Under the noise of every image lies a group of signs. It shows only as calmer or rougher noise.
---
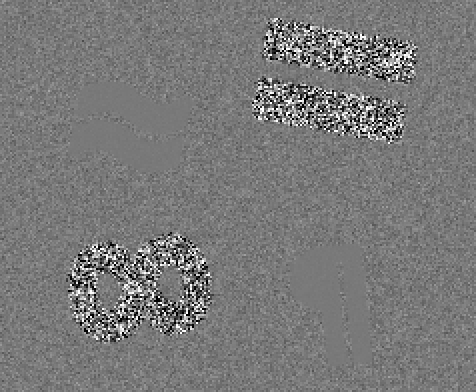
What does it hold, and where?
top left: calm approximately sign; top right: rough equals sign; bottom left: rough infinity sign; bottom right: calm pilcrow
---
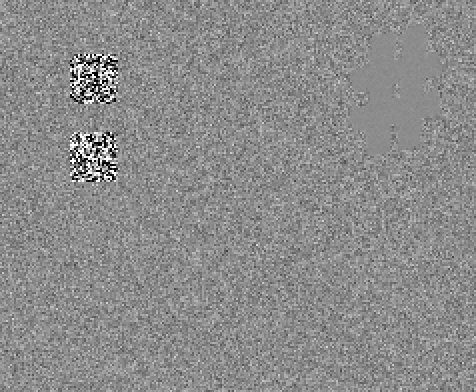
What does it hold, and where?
top left: rough colon; top right: calm hash sign
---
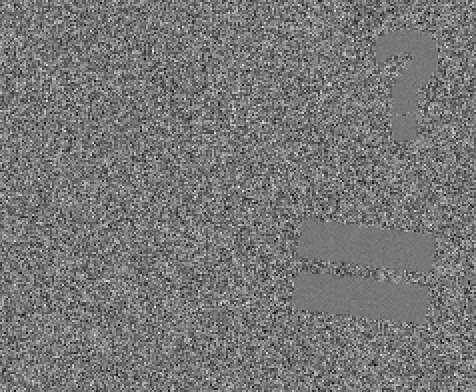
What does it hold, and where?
top right: calm question mark; bottom right: calm equals sign
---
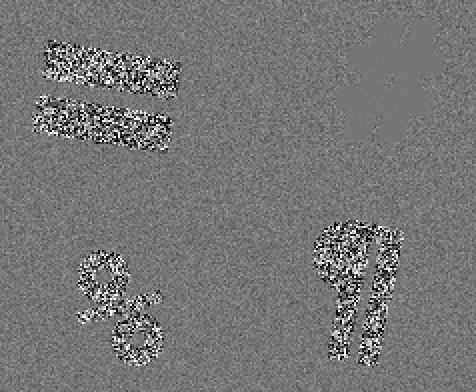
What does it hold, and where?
top left: rough equals sign; top right: calm hash sign; bottom left: rough percent sign; bottom right: rough pilcrow
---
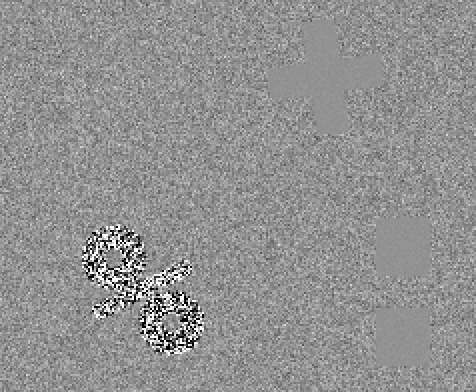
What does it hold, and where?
top right: calm plus sign; bottom left: rough percent sign; bottom right: calm colon
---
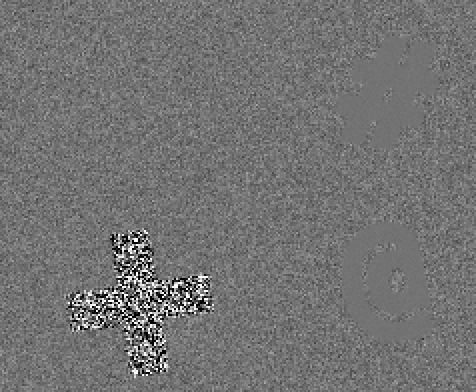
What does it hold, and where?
top right: calm hash sign; bottom left: rough plus sign; bottom right: calm at sign
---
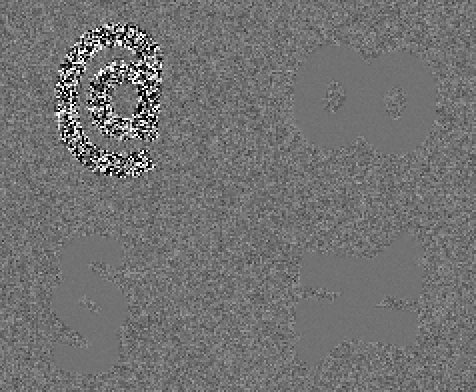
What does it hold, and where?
top left: rough at sign; top right: calm infinity sign; bottom left: calm section sign; bottom right: calm not-equal sign
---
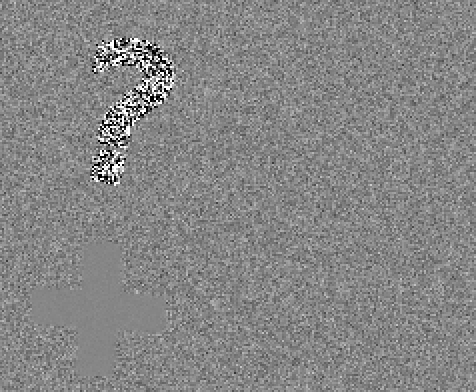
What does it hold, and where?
top left: rough question mark; bottom left: calm plus sign
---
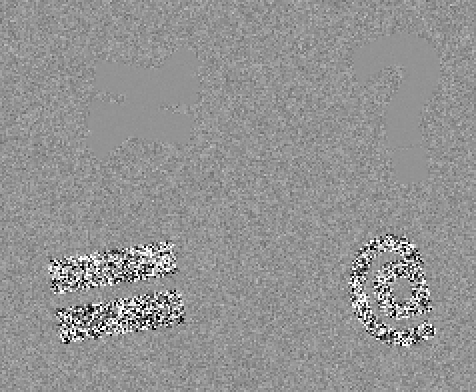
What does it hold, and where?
top left: calm not-equal sign; top right: calm question mark; bottom left: rough equals sign; bottom right: rough at sign
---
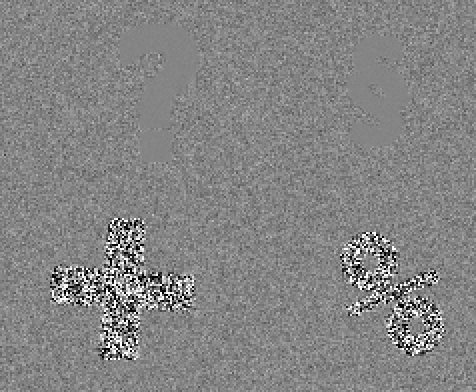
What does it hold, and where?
top left: calm question mark; top right: calm section sign; bottom left: rough plus sign; bottom right: rough percent sign
